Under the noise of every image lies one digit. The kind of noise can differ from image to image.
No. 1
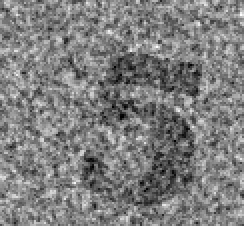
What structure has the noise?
blotchy
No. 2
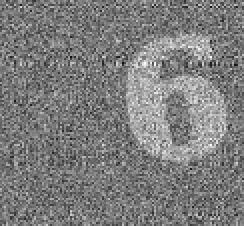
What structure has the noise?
low rank plus noise
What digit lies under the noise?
6
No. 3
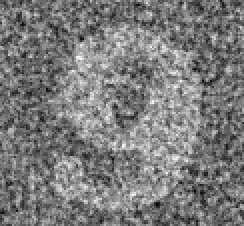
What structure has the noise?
blotchy
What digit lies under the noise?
9
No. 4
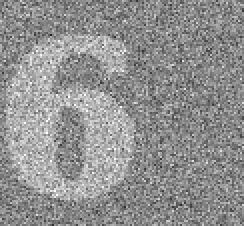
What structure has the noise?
independent entries
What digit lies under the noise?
6
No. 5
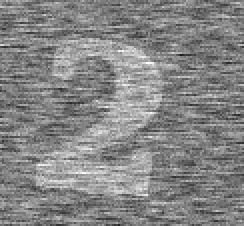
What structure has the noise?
streaked along the rows
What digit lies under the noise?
2
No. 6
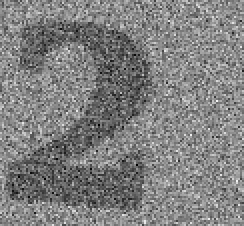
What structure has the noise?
independent entries
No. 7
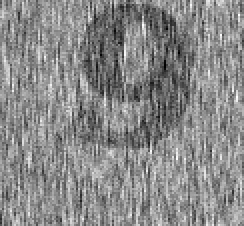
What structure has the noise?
streaked along the columns
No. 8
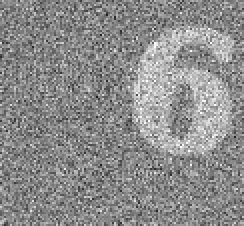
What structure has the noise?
low rank plus noise
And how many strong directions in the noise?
one
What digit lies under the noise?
6
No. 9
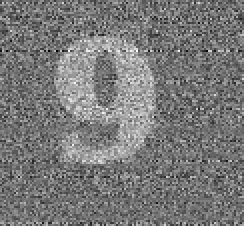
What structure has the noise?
rows of uneven size
